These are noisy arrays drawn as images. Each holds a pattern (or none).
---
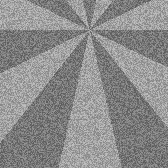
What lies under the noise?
spokes from one point
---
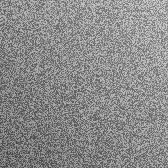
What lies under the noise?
a smooth slope
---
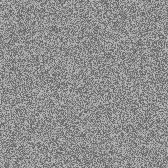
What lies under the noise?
only noise
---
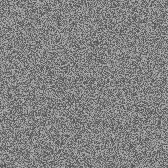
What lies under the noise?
only noise
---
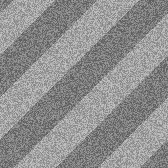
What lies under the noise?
diagonal stripes
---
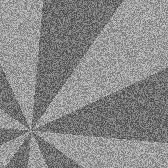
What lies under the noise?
spokes from one point
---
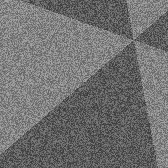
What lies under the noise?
spokes from one point
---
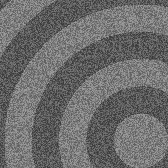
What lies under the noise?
rings round one point
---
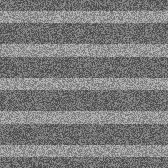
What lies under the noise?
horizontal stripes
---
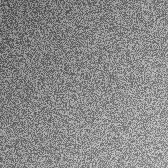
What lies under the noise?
a smooth slope
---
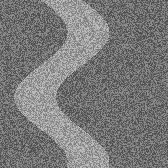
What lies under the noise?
a wavy band
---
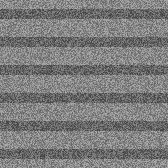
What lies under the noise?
horizontal stripes
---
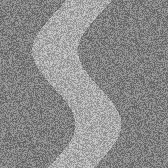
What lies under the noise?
a wavy band
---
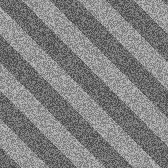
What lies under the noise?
diagonal stripes
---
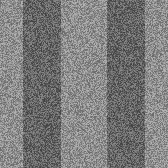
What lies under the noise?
vertical stripes
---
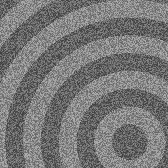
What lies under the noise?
rings round one point
